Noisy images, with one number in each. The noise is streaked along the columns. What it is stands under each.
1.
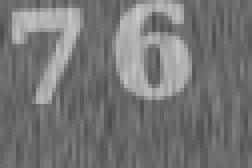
76
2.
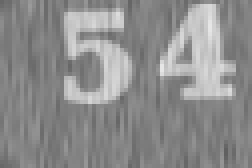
54
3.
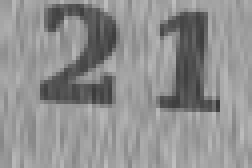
21
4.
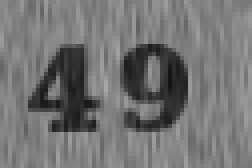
49
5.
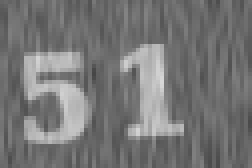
51
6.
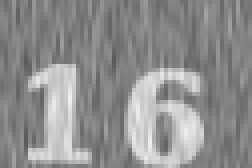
16
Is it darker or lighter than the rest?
lighter
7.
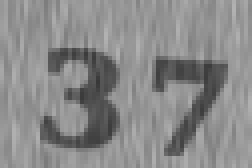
37
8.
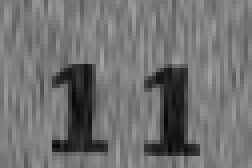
11
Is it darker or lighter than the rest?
darker
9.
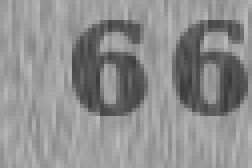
66
